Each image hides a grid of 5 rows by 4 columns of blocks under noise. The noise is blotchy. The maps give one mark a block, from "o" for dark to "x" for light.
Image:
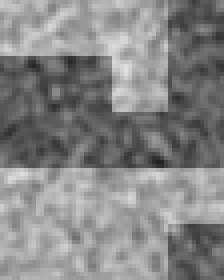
x x x o
o o x o
o o o o
x x x x
x x x o
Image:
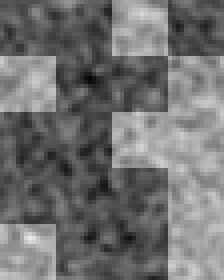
o o x o
x o o x
o o x x
o o o x
x o o x
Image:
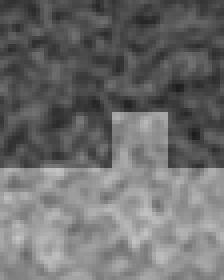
o o o o
o o o o
o o x o
x x x x
x x x x
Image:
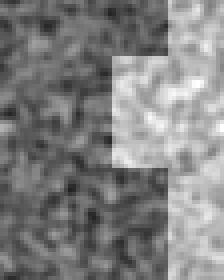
o o o x
o o x x
o o x x
o o o x
o o o x
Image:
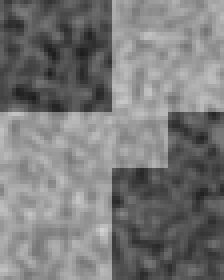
o o x x
o o x x
x x x o
x x o o
x x o o
